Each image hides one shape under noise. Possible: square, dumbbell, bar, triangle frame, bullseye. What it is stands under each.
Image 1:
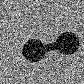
dumbbell
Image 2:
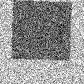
square
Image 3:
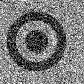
bullseye
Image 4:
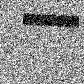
bar
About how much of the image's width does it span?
two thirds
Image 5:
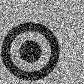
bullseye
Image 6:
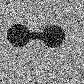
dumbbell
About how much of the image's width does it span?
two thirds
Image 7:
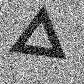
triangle frame
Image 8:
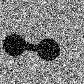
dumbbell
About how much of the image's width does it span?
two thirds
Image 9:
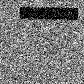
bar
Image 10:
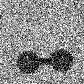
dumbbell
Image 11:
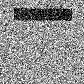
bar
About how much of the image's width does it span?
two thirds
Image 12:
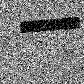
bar
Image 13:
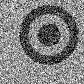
bullseye
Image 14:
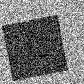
square
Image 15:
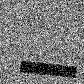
bar
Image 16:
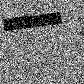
bar
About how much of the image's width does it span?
two thirds
